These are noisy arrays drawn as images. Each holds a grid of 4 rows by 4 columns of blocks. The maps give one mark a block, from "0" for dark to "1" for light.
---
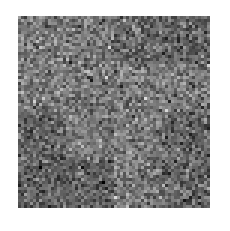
1 1 0 0
1 1 1 1
0 1 1 0
0 0 1 0
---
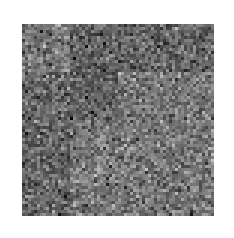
1 0 0 0
0 0 1 1
0 1 1 1
0 1 1 1
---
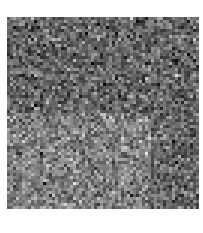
0 0 0 0
0 0 0 0
1 1 1 0
1 1 1 0
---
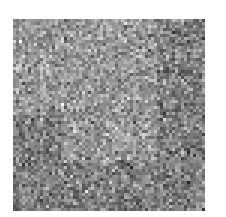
1 1 1 0
1 1 1 0
0 1 1 0
0 0 0 0
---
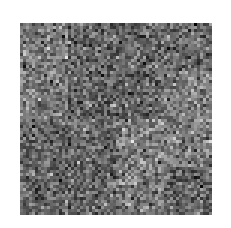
1 0 0 0
1 0 0 1
0 0 1 1
0 0 1 0
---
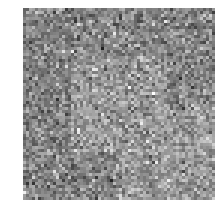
0 0 0 0
0 1 1 0
0 1 1 1
0 0 1 1
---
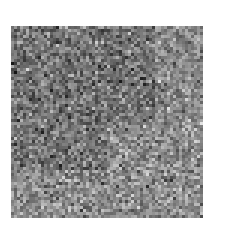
0 0 0 1
0 0 0 1
0 0 1 1
1 1 1 1
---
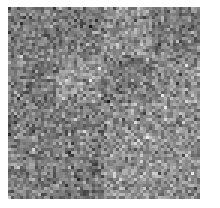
0 0 1 0
0 1 0 1
0 0 1 1
0 0 1 1
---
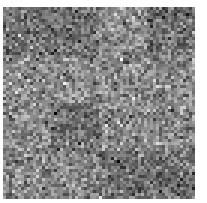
0 0 1 0
1 1 1 1
1 0 1 1
1 1 0 0
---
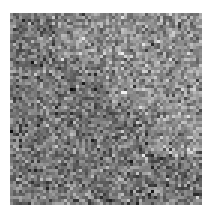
0 1 1 1
0 0 1 1
0 0 0 1
0 0 0 0
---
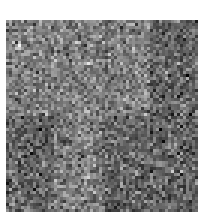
1 1 1 0
1 1 1 0
0 1 0 0
0 1 0 0
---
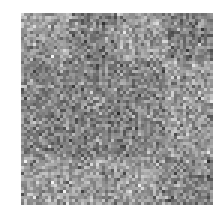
1 0 1 0
0 0 0 1
0 0 0 1
1 1 1 0
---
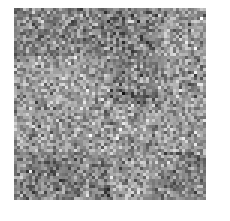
0 0 0 1
1 1 0 1
1 1 1 1
0 0 1 0
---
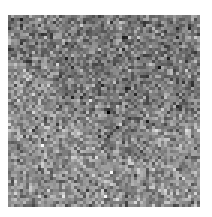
0 0 0 0
1 0 0 0
1 1 0 1
1 1 1 1
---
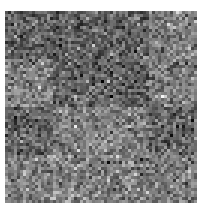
0 0 0 1
1 0 0 1
0 1 1 0
1 1 1 1
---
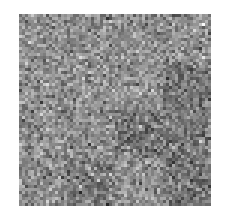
1 1 1 1
1 1 1 0
1 1 0 0
1 0 1 0
